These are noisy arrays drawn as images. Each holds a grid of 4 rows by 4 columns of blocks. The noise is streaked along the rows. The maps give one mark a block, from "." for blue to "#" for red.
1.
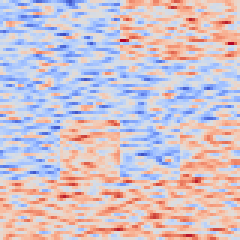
..##
....
.#.#
####
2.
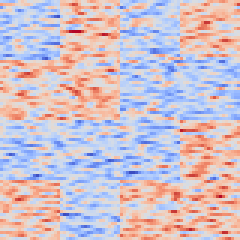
.#.#
##..
...#
#.##
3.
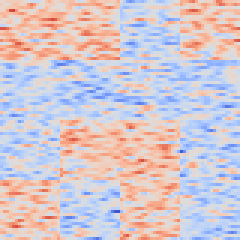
##.#
....
.##.
#.#.
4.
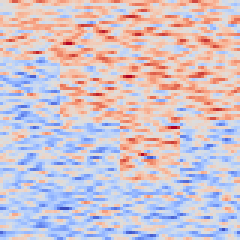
####
.###
..#.
....
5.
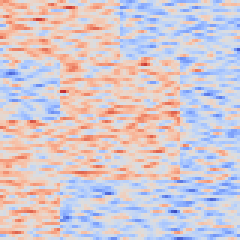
##..
.##.
###.
#...
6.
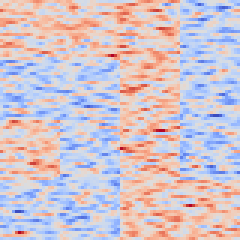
###.
..#.
#.#.
..##
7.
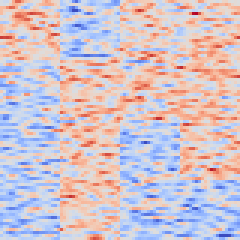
#.##
.###
.#.#
.#..
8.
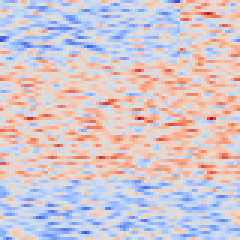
...#
####
####
....
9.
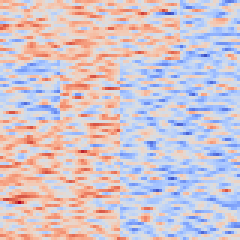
###.
.#..
##..
##..
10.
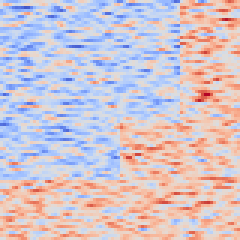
...#
...#
..##
####
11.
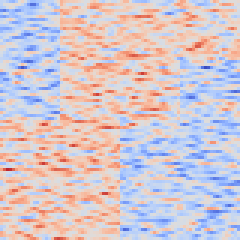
.###
.##.
##..
##..
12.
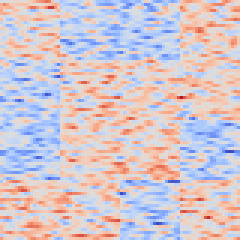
#..#
.###
.##.
##.#
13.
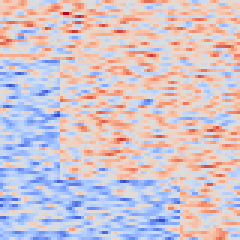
####
.###
.###
...#
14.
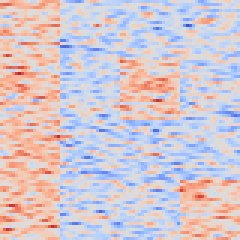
#...
#.#.
#...
#..#
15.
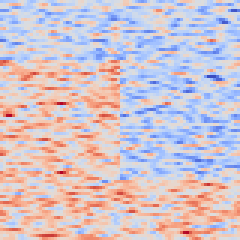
....
##..
##..
####
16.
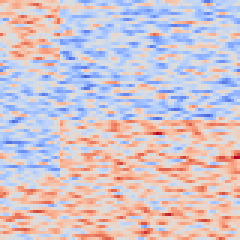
#...
....
.###
####
